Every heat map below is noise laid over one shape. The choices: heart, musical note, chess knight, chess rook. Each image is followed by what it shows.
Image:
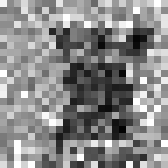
chess rook
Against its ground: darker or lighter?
darker
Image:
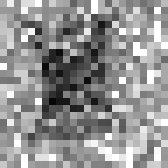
chess rook
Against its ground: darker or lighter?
darker
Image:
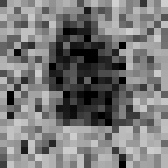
chess knight
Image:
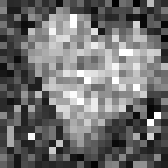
heart
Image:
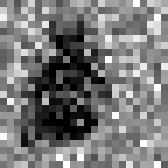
chess knight
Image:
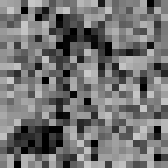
musical note
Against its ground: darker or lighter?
darker
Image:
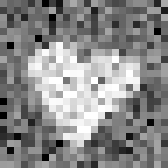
heart
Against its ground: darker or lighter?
lighter
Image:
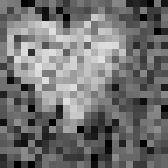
heart
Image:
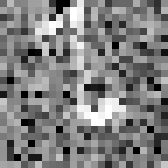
musical note
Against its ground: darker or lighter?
lighter
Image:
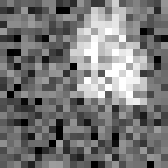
chess knight
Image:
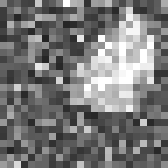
chess knight
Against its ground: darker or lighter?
lighter
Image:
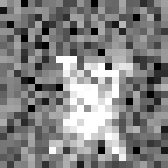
chess rook
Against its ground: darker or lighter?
lighter
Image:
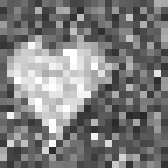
heart
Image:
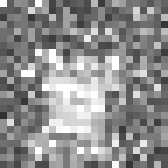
chess rook
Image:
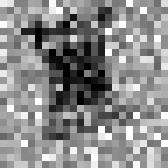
chess rook
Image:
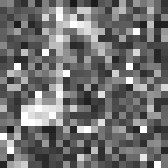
musical note
